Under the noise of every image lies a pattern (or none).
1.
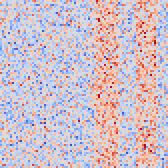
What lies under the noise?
bands of columns
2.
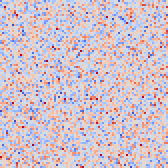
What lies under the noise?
only noise
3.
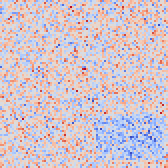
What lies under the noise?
one block
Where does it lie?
bottom right
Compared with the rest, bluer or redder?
bluer
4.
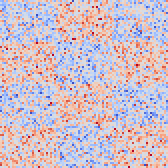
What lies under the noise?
a checkerboard
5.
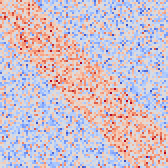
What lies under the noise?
a diagonal band
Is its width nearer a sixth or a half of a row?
a half
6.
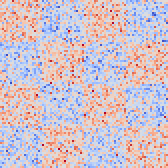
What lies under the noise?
a checkerboard
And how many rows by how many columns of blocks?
4 by 4
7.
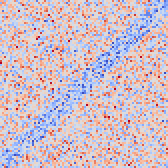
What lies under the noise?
a diagonal band
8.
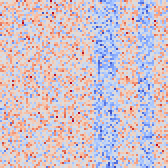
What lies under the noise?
bands of columns
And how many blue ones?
2
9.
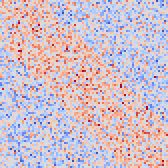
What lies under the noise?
a diagonal band
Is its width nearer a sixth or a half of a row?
a half
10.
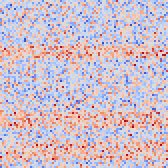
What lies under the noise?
bands of rows
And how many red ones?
3
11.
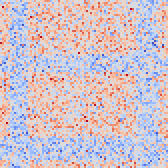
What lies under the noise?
bands of rows crossing bands of columns
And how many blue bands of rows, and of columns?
2 and 2
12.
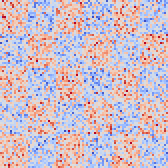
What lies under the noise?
a checkerboard
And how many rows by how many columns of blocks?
5 by 6
